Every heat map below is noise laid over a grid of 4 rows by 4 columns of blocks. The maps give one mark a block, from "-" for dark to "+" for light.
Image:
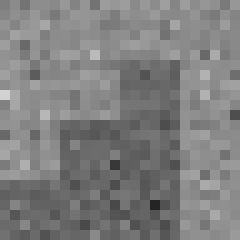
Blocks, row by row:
+ + + +
+ + - +
+ - - +
- - - +
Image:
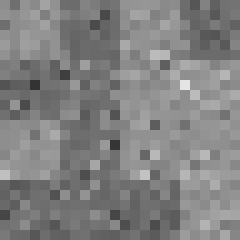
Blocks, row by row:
+ - + -
- - + +
+ - + +
- - - +
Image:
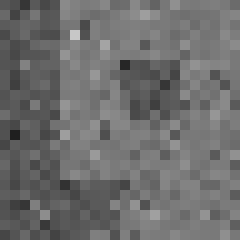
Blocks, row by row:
- + + +
- + - +
- + + +
- - + +
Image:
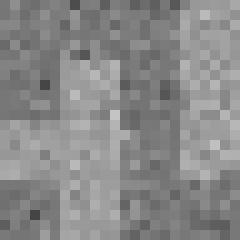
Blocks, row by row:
- - - +
- + - +
+ + - +
- + - -
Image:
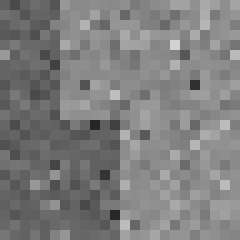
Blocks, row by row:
- + + +
- + + +
- - + +
- - + +
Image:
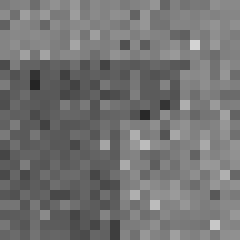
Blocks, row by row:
+ + + +
- - - +
- - + +
- - + +
